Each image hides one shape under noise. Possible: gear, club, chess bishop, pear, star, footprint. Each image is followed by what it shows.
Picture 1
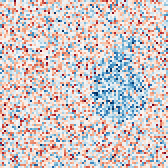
pear
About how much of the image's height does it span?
half
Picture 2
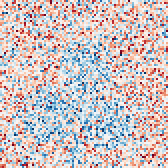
club
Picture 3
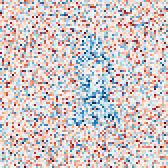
chess bishop
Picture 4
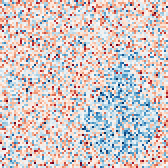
pear
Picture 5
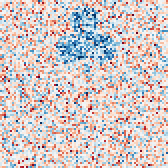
club
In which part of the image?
top middle
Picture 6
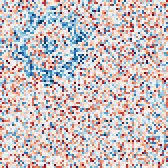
gear
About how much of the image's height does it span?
half
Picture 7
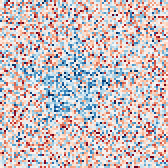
star
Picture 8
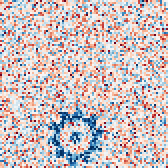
gear
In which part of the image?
bottom middle
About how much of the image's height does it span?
a third
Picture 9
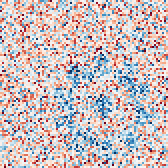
gear
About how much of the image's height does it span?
two thirds
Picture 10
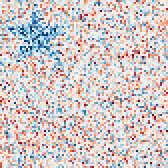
star
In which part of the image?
top left
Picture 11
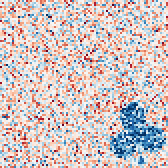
club
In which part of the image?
bottom right
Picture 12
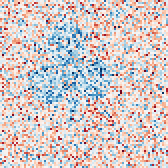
club
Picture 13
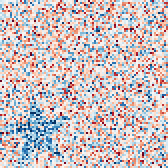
star
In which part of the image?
bottom left
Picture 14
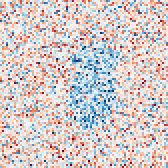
footprint
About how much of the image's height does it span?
half
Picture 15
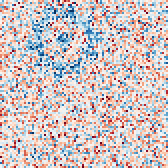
gear
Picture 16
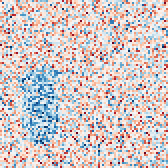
footprint
